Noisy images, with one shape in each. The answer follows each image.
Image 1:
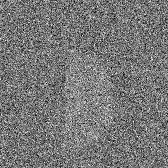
light half disc
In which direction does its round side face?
right
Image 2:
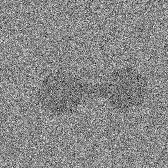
dark dumbbell
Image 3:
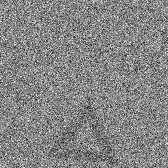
dark triangle frame, bottom middle
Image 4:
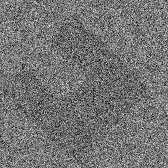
dark square with a notch
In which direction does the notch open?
up and left
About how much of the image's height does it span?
nearly all
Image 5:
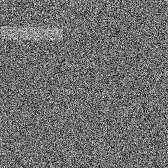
light bar, top left
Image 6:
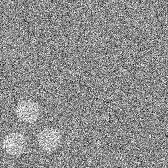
light three dots, bottom left
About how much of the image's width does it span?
a third
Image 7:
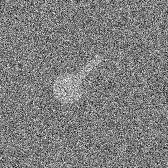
light lollipop, centre
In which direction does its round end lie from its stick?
down and left
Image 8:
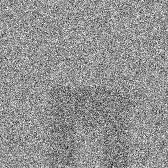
dark square with a notch
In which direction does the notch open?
down
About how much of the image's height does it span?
half
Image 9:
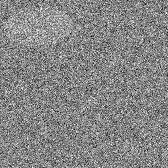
light ellipse, top left
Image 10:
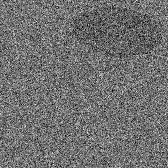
dark ellipse
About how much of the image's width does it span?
half
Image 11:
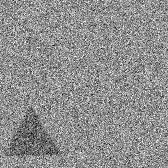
dark triangle, bottom left
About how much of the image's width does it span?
a third
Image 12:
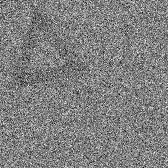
dark triangle frame
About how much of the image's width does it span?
half
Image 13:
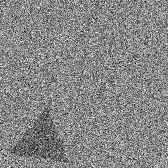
dark triangle, bottom left
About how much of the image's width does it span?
a third
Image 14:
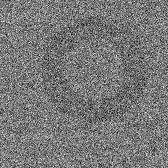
dark ring
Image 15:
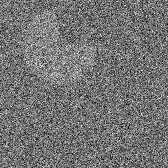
light disc with a wedge cut out
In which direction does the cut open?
up and right
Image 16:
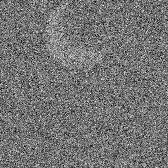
light crescent, top middle
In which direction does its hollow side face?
up and right
